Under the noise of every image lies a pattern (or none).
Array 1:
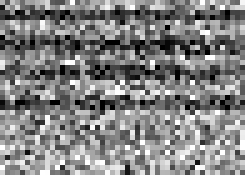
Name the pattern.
bands of rows
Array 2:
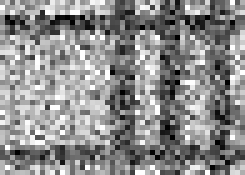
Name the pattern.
bands of rows crossing bands of columns
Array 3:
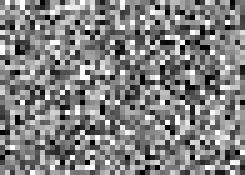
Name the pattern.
only noise
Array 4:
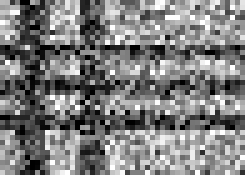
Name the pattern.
bands of rows crossing bands of columns
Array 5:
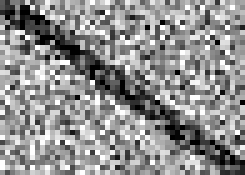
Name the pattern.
a diagonal band
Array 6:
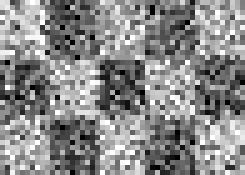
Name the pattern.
a checkerboard
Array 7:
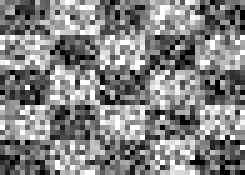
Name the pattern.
a checkerboard
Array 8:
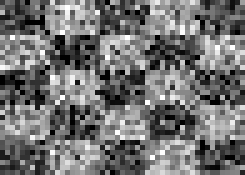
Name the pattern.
a checkerboard
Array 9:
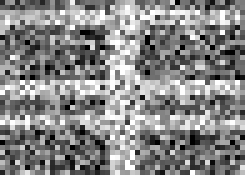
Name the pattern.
bands of rows crossing bands of columns
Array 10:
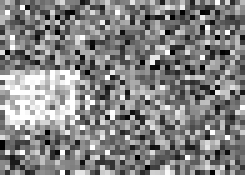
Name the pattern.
one block
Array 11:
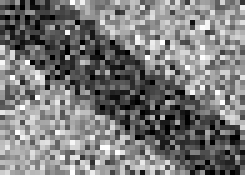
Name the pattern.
a diagonal band
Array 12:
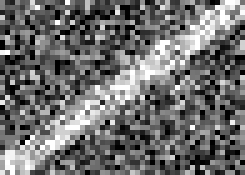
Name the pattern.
a diagonal band
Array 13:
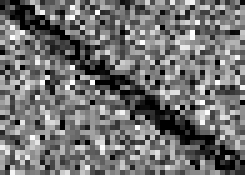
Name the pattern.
a diagonal band
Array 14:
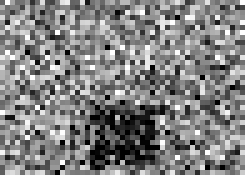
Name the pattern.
one block
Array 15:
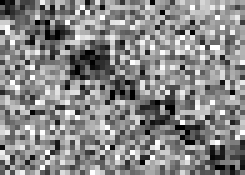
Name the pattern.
blocks along the diagonal
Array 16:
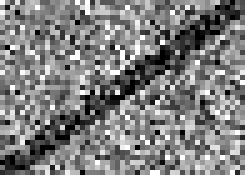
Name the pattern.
a diagonal band
